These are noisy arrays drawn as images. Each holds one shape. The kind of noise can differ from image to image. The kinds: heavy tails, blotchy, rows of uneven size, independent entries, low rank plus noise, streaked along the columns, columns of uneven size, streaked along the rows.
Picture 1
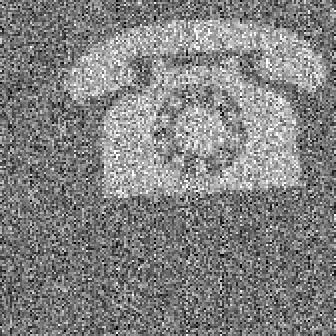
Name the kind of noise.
columns of uneven size
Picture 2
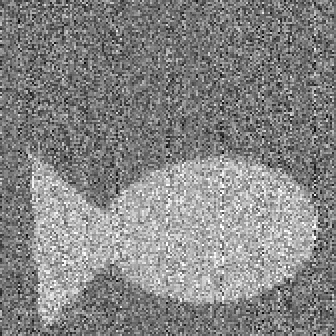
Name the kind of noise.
columns of uneven size
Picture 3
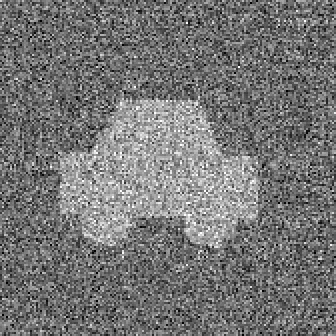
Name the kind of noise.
low rank plus noise
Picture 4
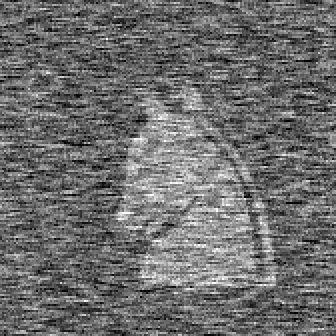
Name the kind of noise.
streaked along the rows
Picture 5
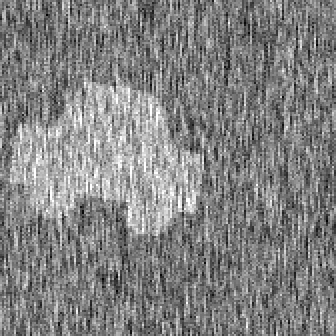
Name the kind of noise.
streaked along the columns
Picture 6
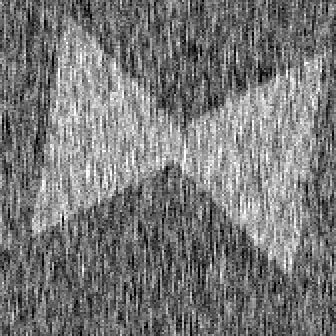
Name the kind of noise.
streaked along the columns
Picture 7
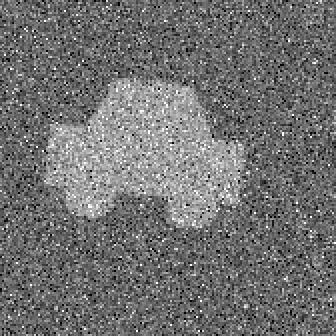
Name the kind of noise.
heavy tails
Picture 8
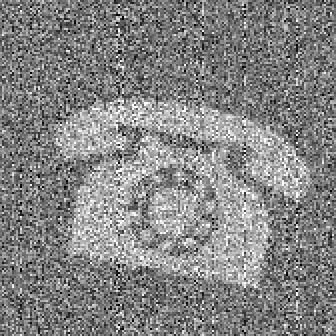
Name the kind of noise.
columns of uneven size
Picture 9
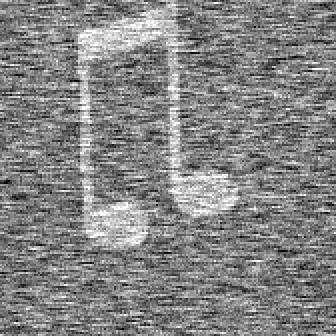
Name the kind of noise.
streaked along the rows
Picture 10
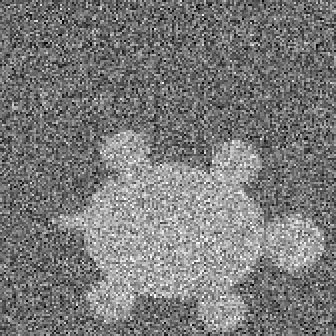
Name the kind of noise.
low rank plus noise
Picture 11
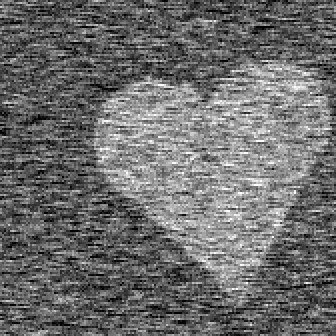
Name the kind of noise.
streaked along the rows
